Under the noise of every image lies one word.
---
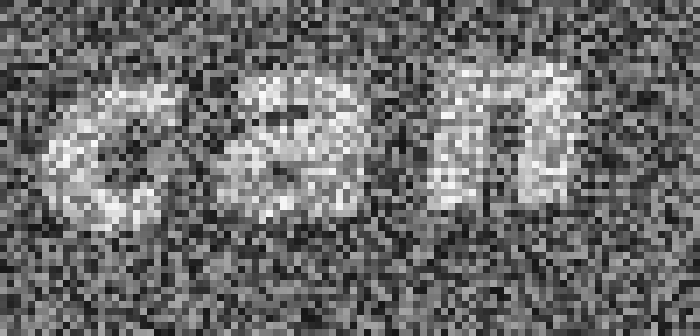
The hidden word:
can
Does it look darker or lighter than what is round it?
lighter
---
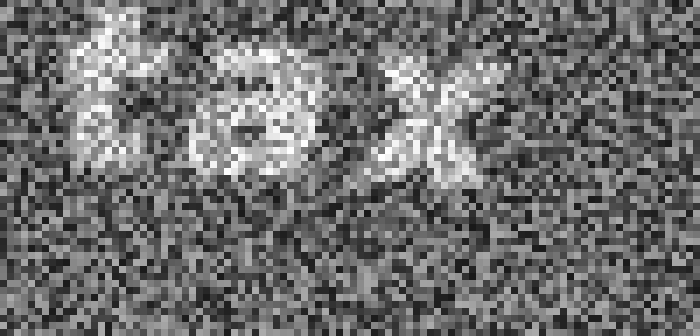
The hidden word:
tax
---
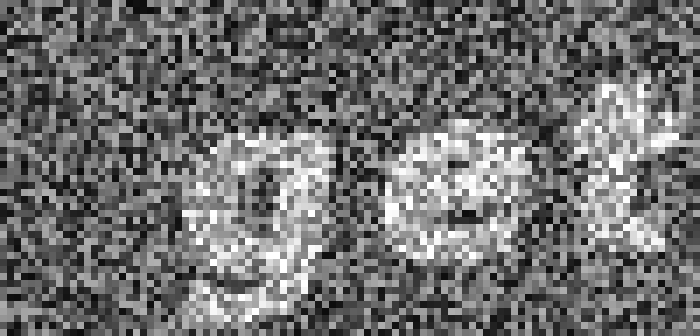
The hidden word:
get
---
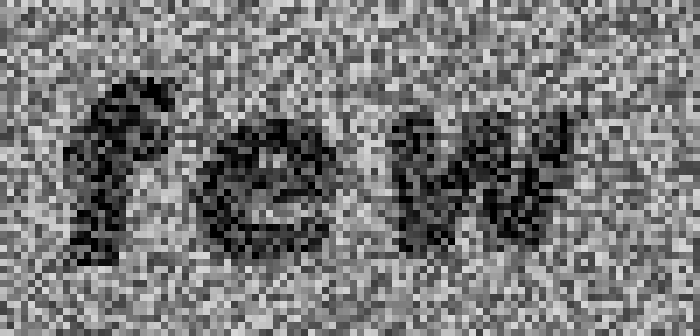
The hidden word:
few
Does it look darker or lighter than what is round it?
darker
